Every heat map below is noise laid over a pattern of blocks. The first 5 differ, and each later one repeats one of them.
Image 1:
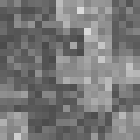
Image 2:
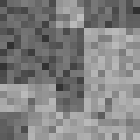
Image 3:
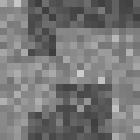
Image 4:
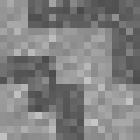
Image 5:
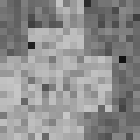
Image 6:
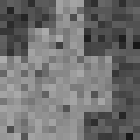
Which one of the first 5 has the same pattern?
5
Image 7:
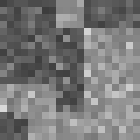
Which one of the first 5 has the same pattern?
2
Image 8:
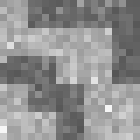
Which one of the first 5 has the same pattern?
4
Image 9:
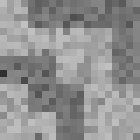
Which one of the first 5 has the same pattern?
4
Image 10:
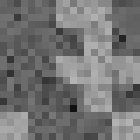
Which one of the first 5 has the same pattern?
1
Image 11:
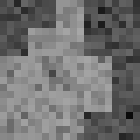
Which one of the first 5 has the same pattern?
5
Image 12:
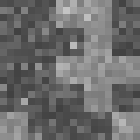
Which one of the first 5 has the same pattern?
1
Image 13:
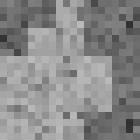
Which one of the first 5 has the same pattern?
5
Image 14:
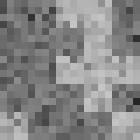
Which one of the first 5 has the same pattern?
1
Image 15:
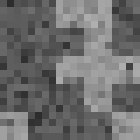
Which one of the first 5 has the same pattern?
1
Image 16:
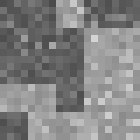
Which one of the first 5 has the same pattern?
2
